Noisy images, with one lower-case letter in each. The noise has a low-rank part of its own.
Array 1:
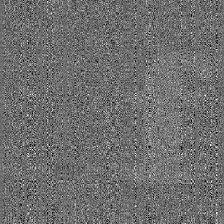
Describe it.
light f
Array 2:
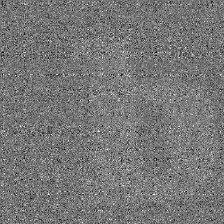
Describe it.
light b
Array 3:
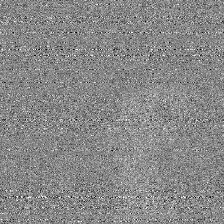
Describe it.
light f
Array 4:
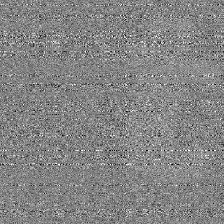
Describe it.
light t
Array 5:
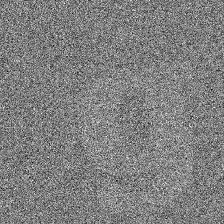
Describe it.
light g
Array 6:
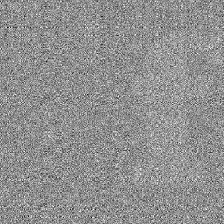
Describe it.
light f
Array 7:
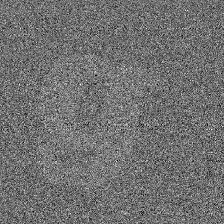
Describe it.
light g
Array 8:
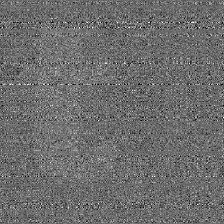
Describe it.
light t
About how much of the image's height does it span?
two thirds
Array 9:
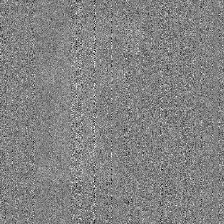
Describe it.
light f
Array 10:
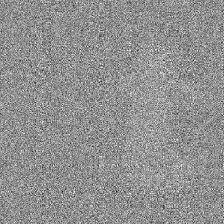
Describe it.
light t
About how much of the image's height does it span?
two thirds
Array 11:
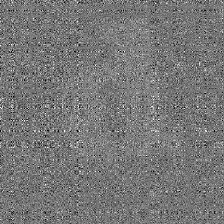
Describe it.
light d
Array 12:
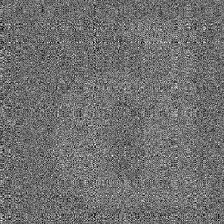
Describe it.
light d
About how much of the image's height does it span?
nearly all
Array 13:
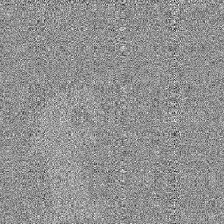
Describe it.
light f
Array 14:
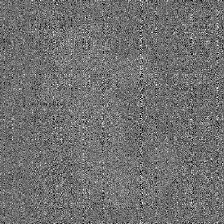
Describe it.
light t
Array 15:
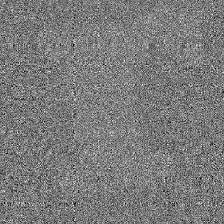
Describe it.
light r
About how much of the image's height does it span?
nearly all
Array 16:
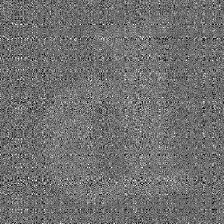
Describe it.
light d
